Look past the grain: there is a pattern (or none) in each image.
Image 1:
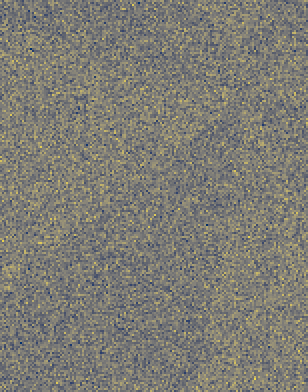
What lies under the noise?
spokes from one point
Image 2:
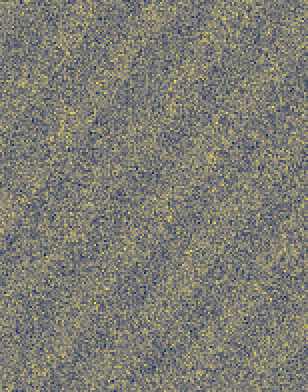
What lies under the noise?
diagonal stripes
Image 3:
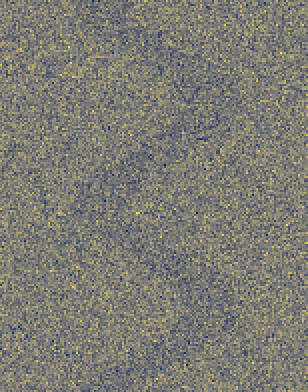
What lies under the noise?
a wavy band
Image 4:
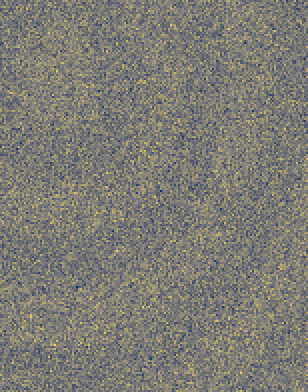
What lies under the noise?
rings round one point
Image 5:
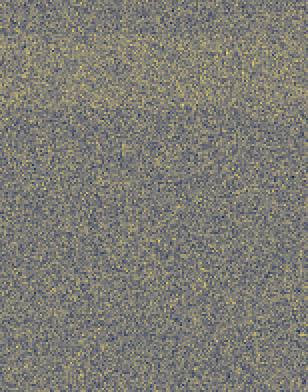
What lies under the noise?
one horizontal stripe
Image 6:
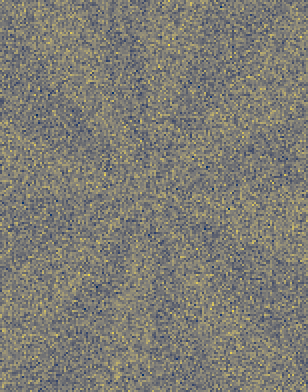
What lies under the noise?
spokes from one point
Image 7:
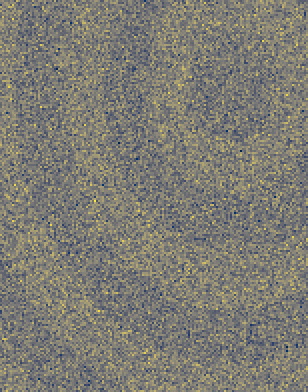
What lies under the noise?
rings round one point
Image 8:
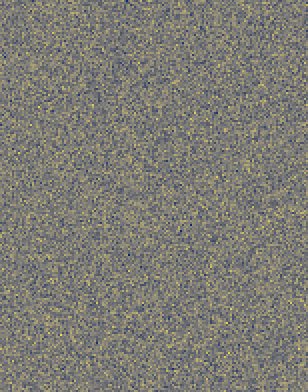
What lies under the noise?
only noise
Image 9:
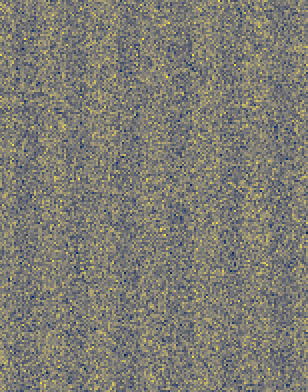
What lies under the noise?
vertical stripes
